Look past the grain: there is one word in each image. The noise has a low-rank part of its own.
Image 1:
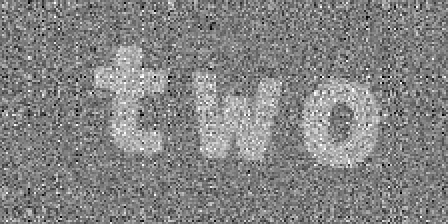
two
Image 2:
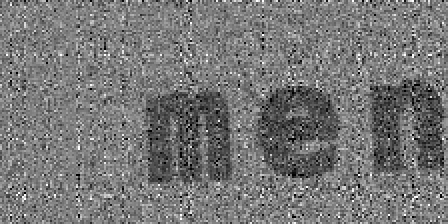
men
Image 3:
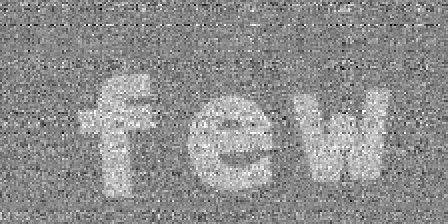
few
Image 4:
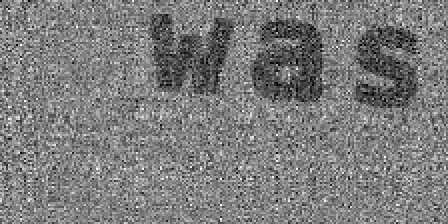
was
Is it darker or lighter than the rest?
darker
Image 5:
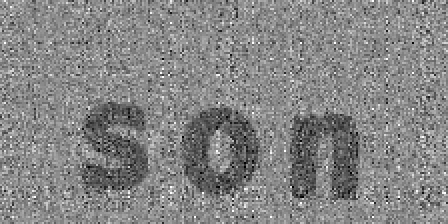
son
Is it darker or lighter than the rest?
darker
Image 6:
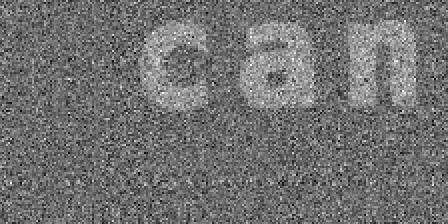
can
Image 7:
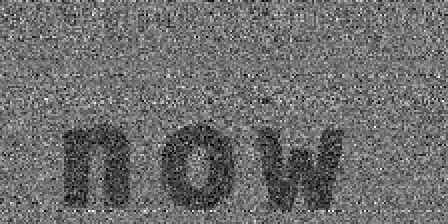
now
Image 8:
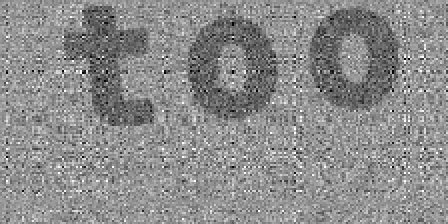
too
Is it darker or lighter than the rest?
darker
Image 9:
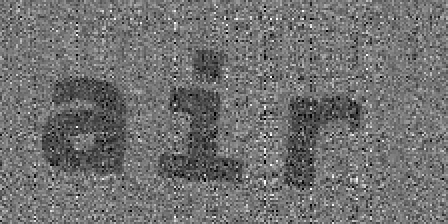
air
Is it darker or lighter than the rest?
darker
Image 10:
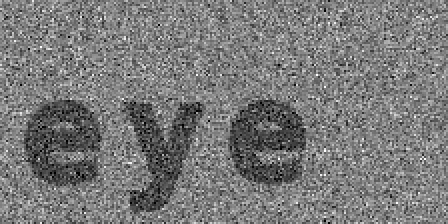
eye
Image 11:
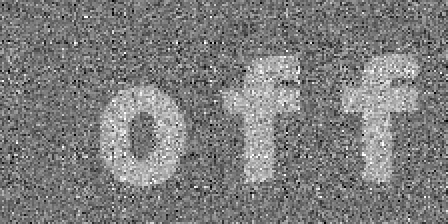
off
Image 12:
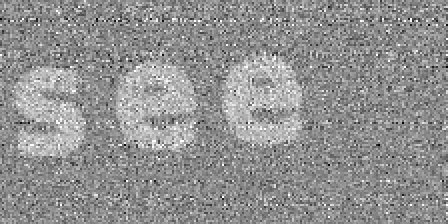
see
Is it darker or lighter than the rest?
lighter
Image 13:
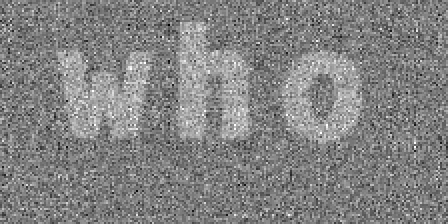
who
